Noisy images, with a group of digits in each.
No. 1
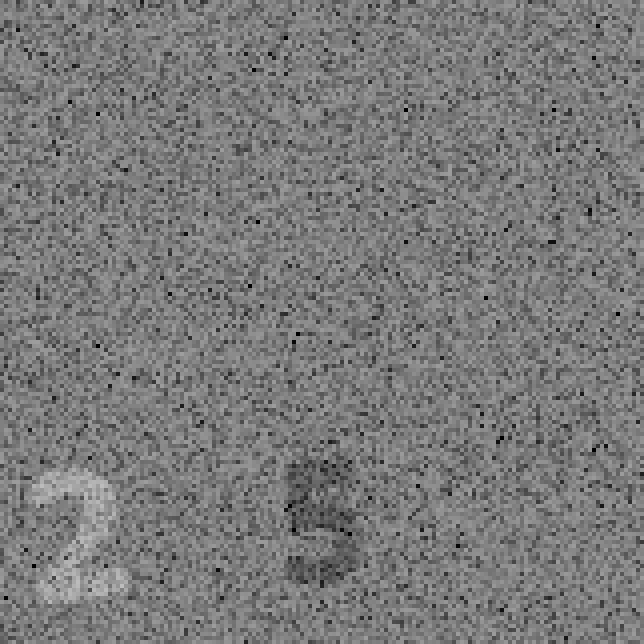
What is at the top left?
nothing
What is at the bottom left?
2
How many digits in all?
2
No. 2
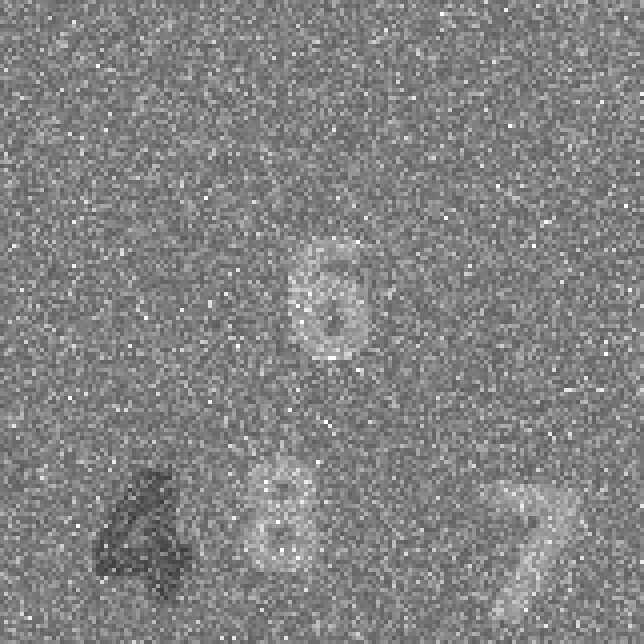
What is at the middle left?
nothing
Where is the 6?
centre
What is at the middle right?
nothing
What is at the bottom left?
4
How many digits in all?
4
